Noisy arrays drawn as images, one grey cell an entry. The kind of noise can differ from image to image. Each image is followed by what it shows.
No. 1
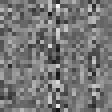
columns of uneven size
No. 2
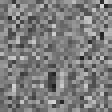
low rank plus noise
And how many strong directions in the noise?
three or four
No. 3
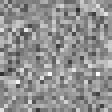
independent entries
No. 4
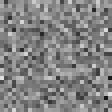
low rank plus noise
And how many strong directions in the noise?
five to eight
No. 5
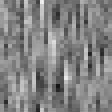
streaked along the columns
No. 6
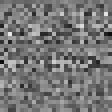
rows of uneven size
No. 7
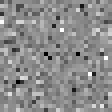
heavy tails
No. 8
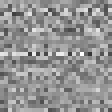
rows of uneven size
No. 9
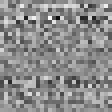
rows of uneven size
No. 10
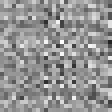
low rank plus noise
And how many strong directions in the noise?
two
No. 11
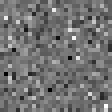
heavy tails
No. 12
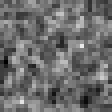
blotchy
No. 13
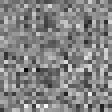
low rank plus noise
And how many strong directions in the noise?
two
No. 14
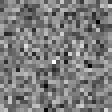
independent entries
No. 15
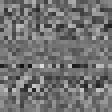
rows of uneven size
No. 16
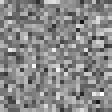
low rank plus noise
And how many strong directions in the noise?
five to eight
